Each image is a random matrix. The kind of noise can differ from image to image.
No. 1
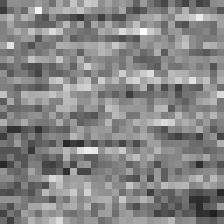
streaked along the rows
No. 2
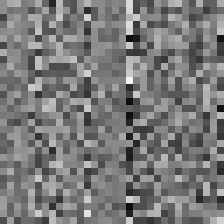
columns of uneven size
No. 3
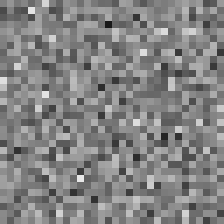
independent entries
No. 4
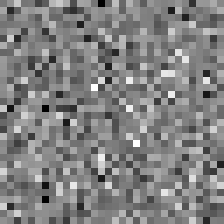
heavy tails
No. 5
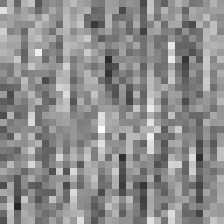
streaked along the columns
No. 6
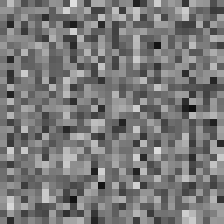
columns of uneven size
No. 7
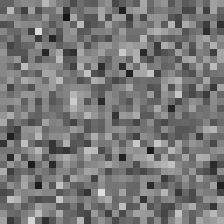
independent entries
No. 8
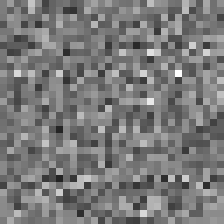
low rank plus noise
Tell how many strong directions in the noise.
three or four
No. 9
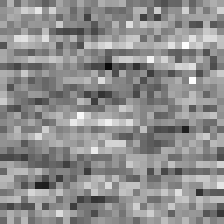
streaked along the rows
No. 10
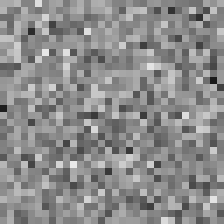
independent entries
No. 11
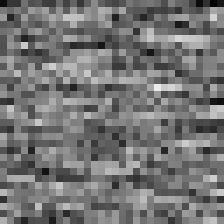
streaked along the rows
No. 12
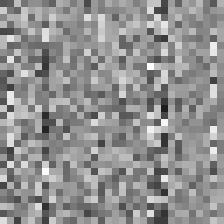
columns of uneven size
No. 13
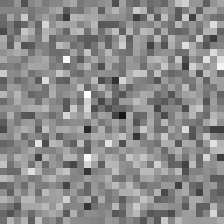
low rank plus noise
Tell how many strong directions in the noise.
five to eight
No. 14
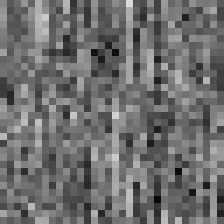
streaked along the columns
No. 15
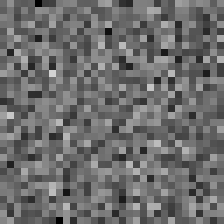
low rank plus noise
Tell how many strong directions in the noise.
five to eight
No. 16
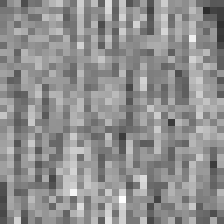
streaked along the columns
